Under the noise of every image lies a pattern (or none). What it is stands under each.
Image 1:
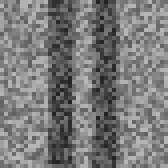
bands of columns
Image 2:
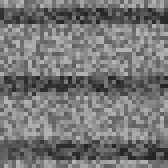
bands of rows
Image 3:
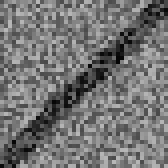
a diagonal band
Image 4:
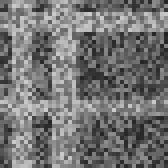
bands of rows crossing bands of columns
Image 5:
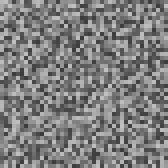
only noise
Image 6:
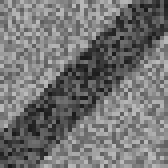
a diagonal band
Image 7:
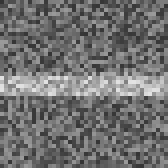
one band of rows
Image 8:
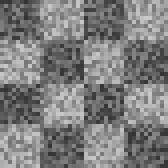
a checkerboard
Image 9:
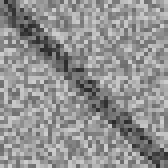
a diagonal band
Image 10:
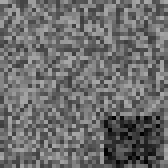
one block
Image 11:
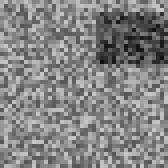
one block
